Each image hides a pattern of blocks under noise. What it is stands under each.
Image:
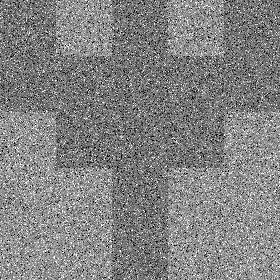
left and right mirror each other
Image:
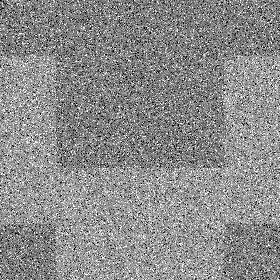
left and right mirror each other
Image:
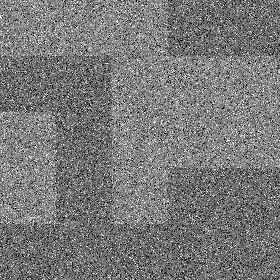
no symmetry
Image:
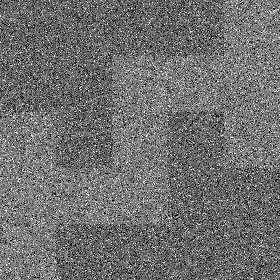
the same after a half turn
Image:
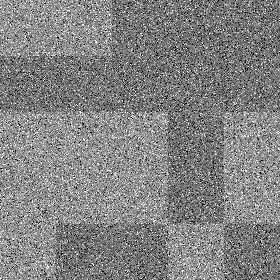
no symmetry
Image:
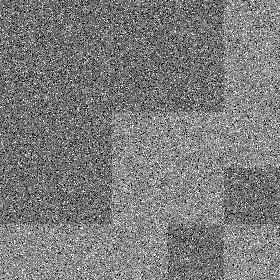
mirrored about the diagonal from the top left
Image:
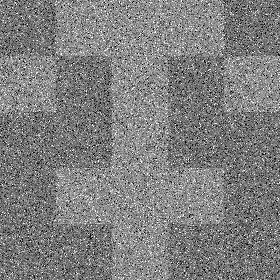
left and right mirror each other
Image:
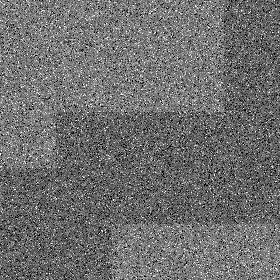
no symmetry
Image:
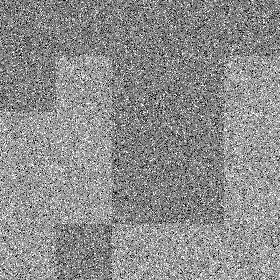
no symmetry
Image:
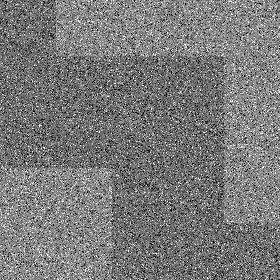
mirrored about the diagonal from the bottom left
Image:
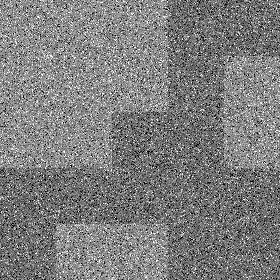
mirrored about the diagonal from the top left
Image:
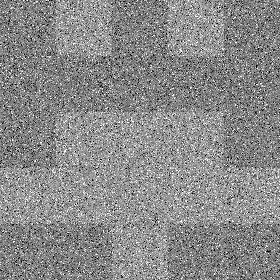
left and right mirror each other
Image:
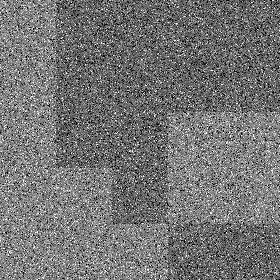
no symmetry
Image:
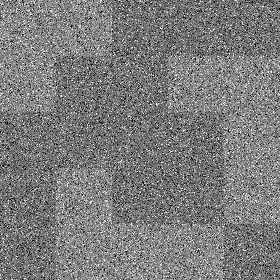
mirrored about the diagonal from the top left
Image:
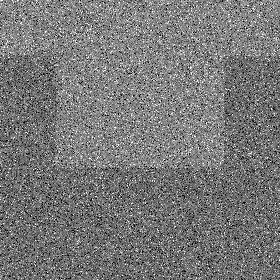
left and right mirror each other
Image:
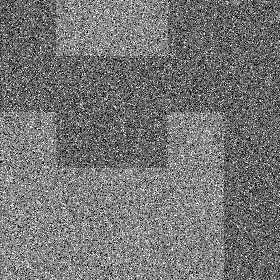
no symmetry
